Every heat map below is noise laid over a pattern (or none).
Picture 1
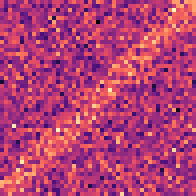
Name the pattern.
a diagonal band
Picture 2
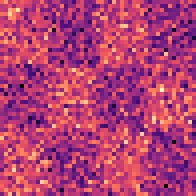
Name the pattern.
a checkerboard
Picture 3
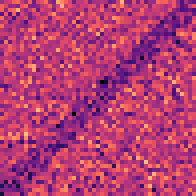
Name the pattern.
a diagonal band
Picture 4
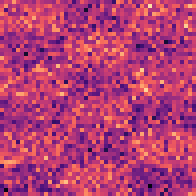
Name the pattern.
a checkerboard
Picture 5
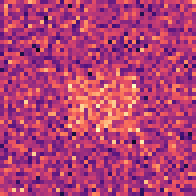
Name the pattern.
one block
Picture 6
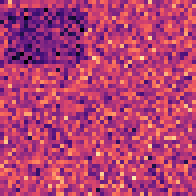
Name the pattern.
one block
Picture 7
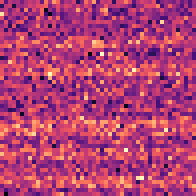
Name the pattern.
bands of rows
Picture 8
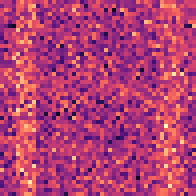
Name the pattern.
bands of columns
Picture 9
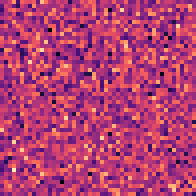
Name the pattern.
only noise
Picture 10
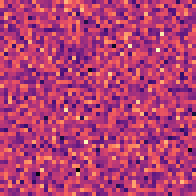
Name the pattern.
only noise
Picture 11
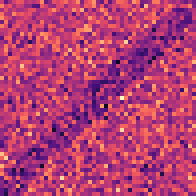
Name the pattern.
a diagonal band
